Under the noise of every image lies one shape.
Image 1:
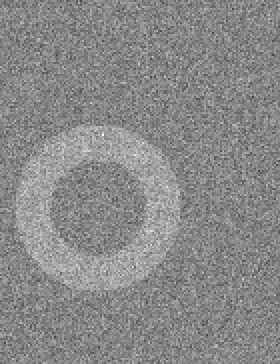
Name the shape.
ring
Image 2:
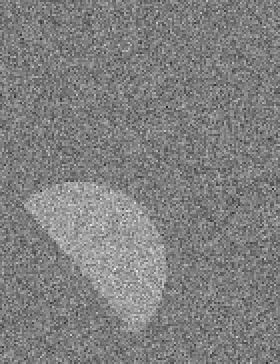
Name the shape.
half disc
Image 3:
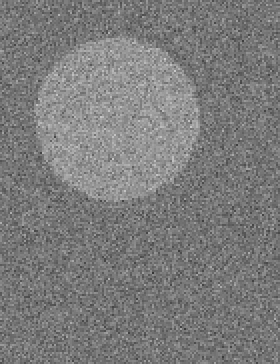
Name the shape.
disc
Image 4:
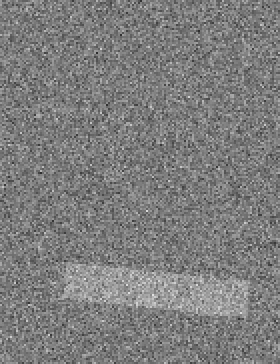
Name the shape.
bar
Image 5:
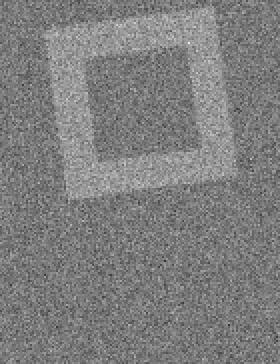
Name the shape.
square frame
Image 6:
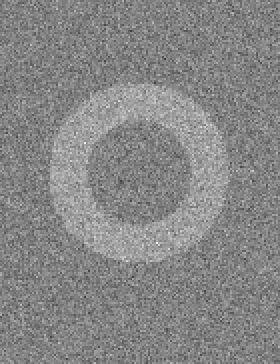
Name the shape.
ring
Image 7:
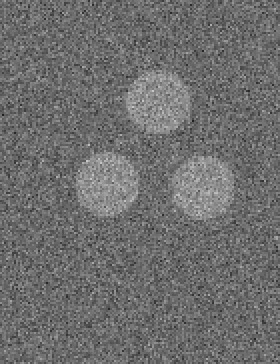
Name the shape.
three dots
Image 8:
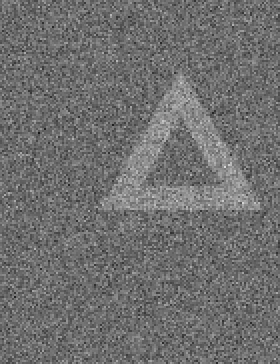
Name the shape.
triangle frame
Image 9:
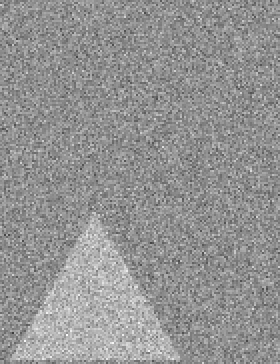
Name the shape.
triangle
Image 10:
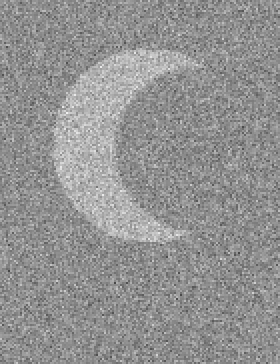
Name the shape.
crescent
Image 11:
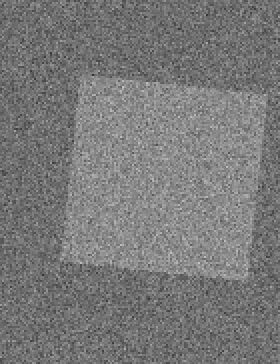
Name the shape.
square
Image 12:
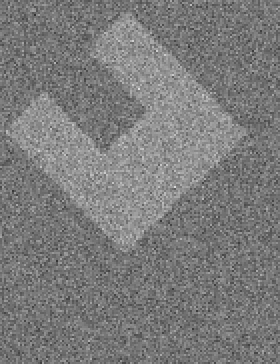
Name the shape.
square with a notch
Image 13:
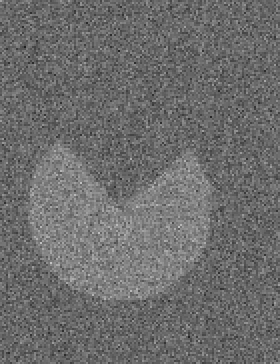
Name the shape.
disc with a wedge cut out
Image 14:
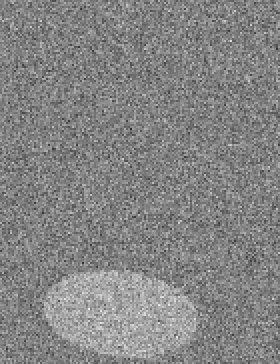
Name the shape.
ellipse
